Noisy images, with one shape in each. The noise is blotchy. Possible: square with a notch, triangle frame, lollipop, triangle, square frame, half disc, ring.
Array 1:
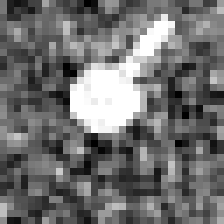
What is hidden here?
light lollipop
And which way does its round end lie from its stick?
down and left
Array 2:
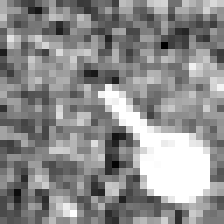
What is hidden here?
light lollipop
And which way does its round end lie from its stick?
down and right
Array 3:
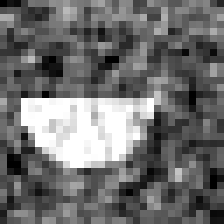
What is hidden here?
light half disc
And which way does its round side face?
down
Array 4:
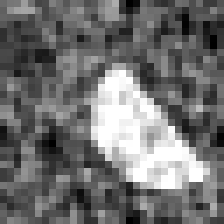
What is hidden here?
light half disc
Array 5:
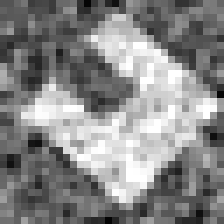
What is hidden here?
light square with a notch
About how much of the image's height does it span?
nearly all
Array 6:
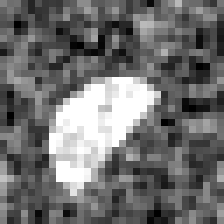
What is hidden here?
light half disc
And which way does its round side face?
up and left
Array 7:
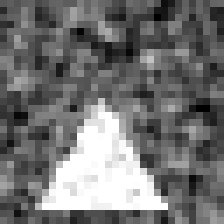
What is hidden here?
light triangle
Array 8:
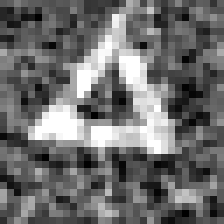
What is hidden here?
light triangle frame
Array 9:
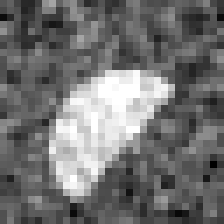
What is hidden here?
light half disc
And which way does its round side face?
up and left
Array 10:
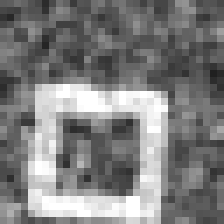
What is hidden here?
light square frame
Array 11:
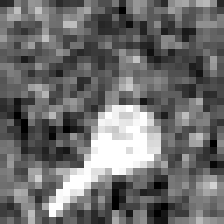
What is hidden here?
light lollipop
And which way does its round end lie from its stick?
up and right
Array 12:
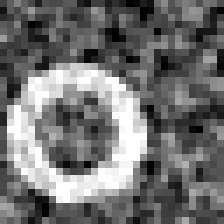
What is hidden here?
light ring
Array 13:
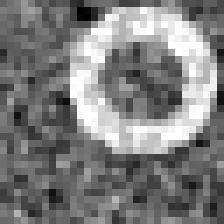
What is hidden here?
light ring
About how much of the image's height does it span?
two thirds
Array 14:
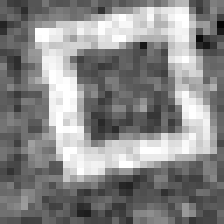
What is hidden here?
light square frame
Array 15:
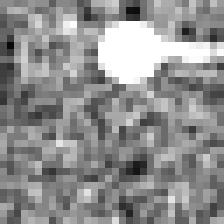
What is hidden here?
light lollipop
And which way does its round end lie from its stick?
left
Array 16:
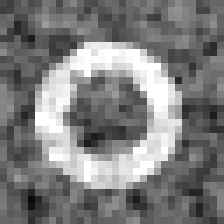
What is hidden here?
light ring
